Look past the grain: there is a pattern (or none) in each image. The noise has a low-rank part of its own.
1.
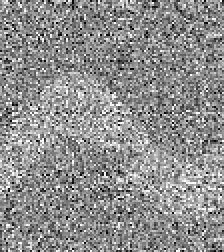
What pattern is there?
a wavy band
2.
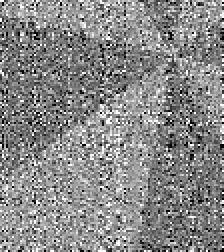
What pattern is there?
spokes from one point
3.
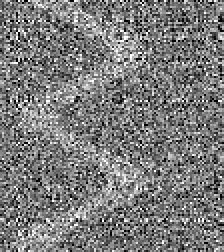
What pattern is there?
a wavy band
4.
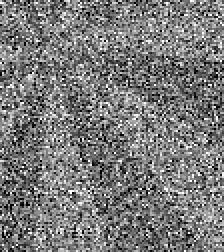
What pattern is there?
spokes from one point
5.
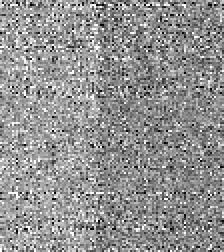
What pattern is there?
a sharp edge
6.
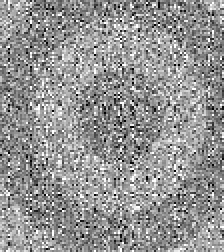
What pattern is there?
rings round one point
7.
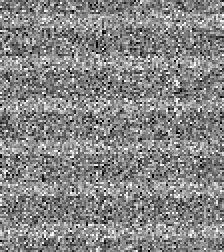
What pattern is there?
horizontal stripes
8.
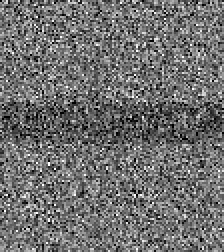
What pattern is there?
one horizontal stripe
